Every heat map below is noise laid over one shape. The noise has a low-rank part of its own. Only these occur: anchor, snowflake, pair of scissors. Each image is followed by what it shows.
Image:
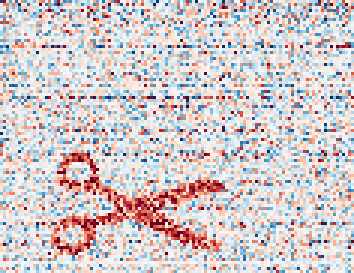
pair of scissors
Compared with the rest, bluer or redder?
redder
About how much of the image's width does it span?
half
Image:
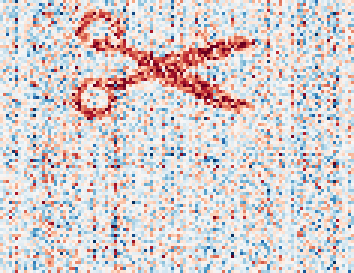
pair of scissors
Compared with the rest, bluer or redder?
redder
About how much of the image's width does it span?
half
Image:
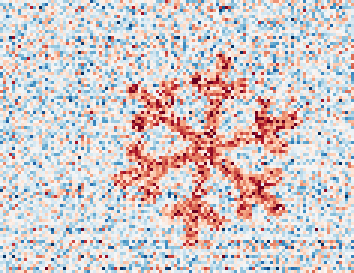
snowflake
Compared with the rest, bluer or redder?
redder
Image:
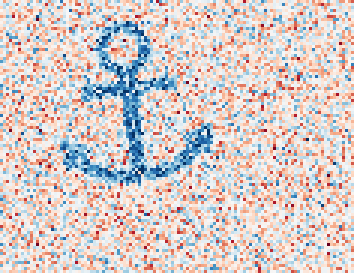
anchor
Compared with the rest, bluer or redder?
bluer
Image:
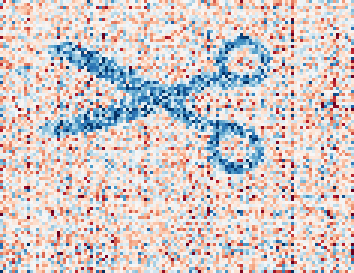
pair of scissors
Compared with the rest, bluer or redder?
bluer
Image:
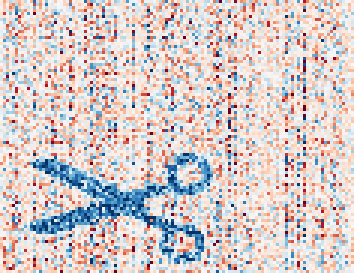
pair of scissors
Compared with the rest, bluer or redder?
bluer
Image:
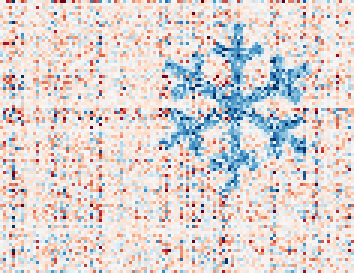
snowflake
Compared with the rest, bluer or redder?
bluer
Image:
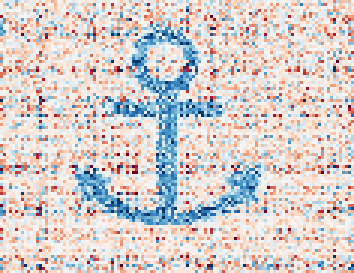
anchor
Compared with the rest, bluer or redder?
bluer
